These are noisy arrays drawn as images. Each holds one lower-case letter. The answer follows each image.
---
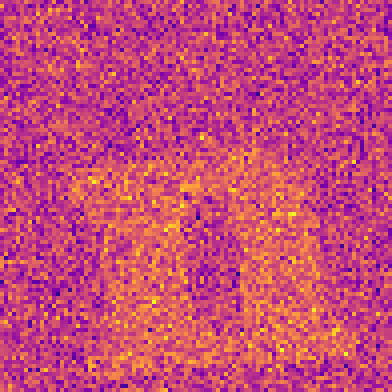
n
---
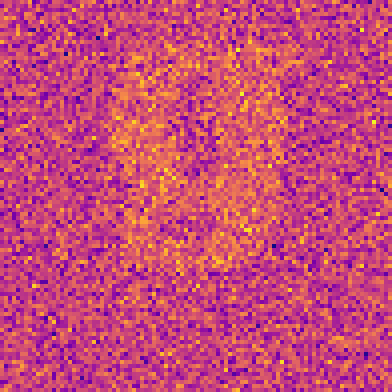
g
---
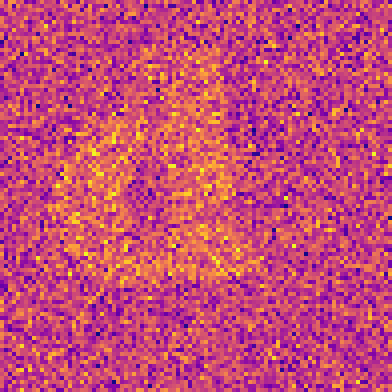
d
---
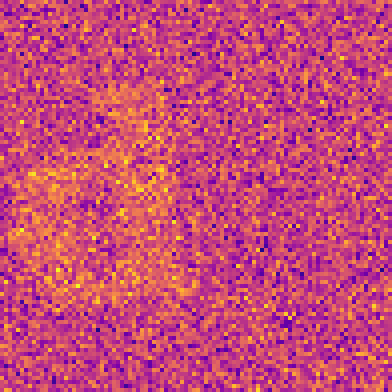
d
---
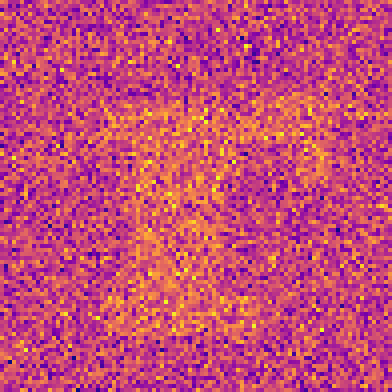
r
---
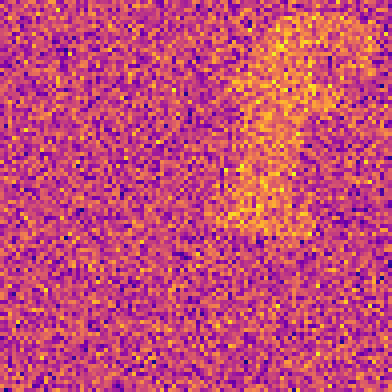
f
